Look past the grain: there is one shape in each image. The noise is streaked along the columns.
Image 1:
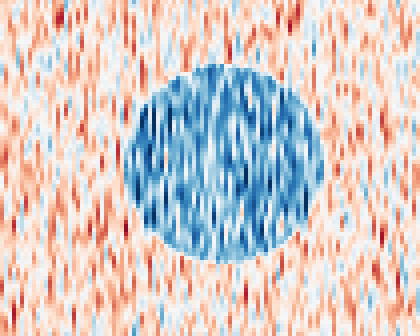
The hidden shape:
disc
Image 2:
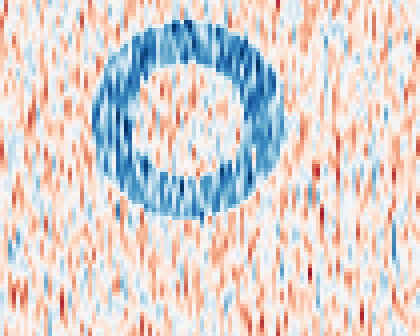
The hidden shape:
ring
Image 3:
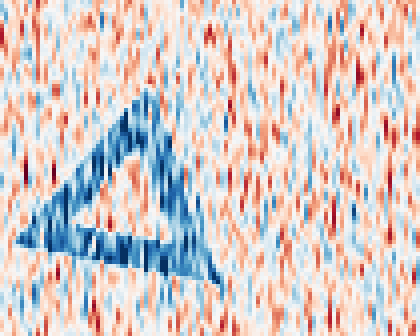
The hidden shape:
triangle frame
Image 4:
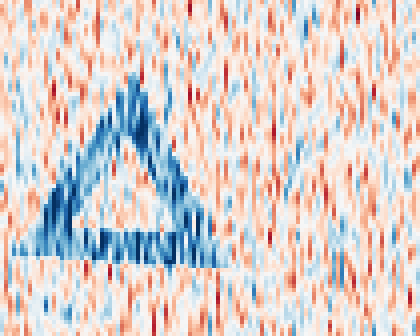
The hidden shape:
triangle frame
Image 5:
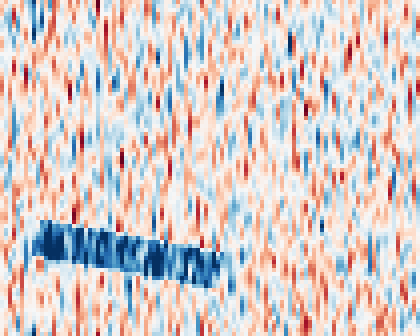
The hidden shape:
bar
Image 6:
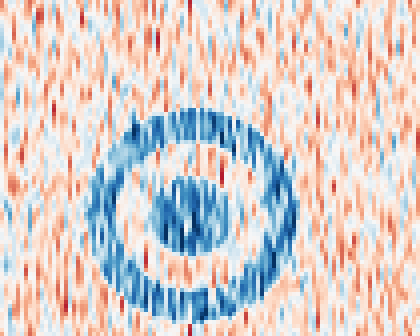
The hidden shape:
bullseye
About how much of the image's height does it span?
two thirds
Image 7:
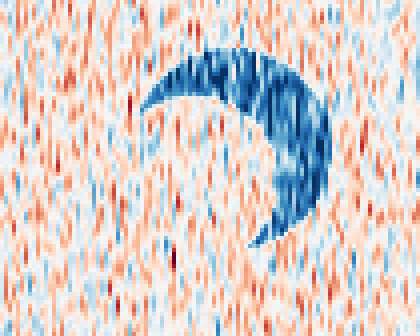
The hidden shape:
crescent
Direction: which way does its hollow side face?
down and left
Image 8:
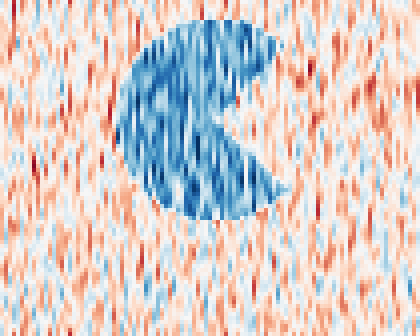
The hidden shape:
disc with a wedge cut out
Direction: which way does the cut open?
right
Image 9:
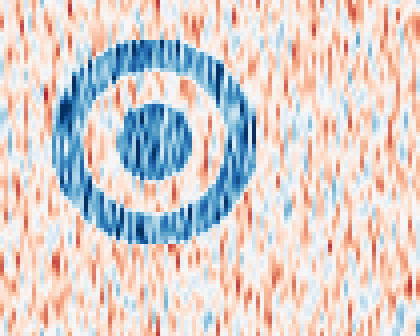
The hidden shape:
bullseye
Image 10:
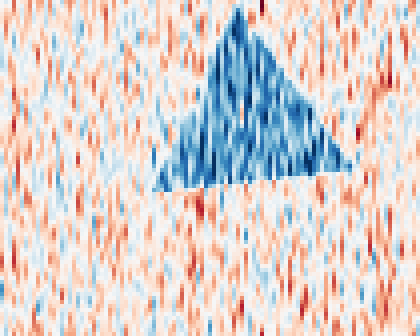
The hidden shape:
triangle
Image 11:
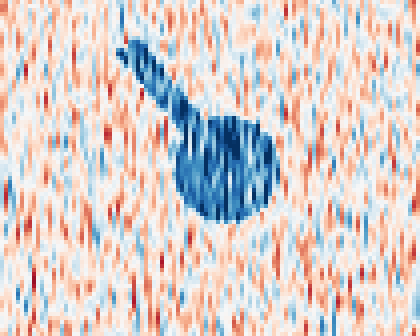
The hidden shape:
lollipop
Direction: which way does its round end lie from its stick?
down and right
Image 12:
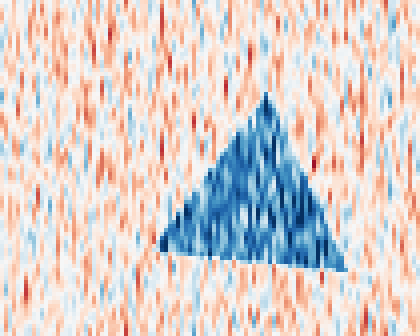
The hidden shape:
triangle
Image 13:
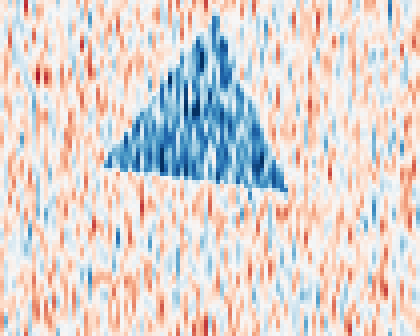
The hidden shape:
triangle
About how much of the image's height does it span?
half
